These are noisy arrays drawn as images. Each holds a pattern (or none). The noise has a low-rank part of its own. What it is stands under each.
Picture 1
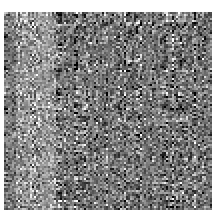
one vertical stripe
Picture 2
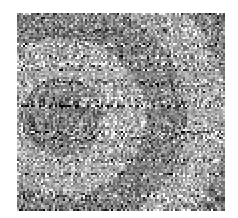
rings round one point
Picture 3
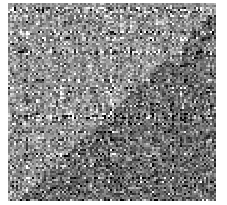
a sharp edge
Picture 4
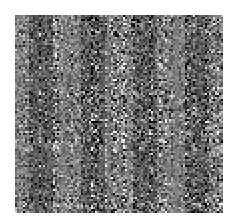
vertical stripes
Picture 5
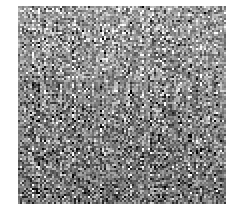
a smooth slope
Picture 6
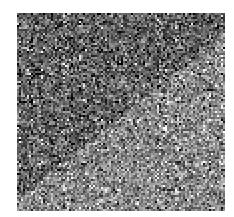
a sharp edge
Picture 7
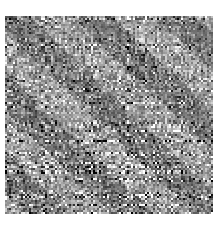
diagonal stripes
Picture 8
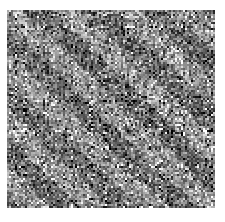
diagonal stripes
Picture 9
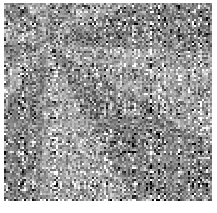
spokes from one point
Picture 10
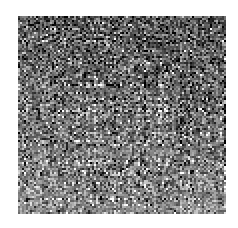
a smooth slope
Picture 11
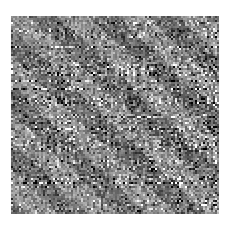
diagonal stripes
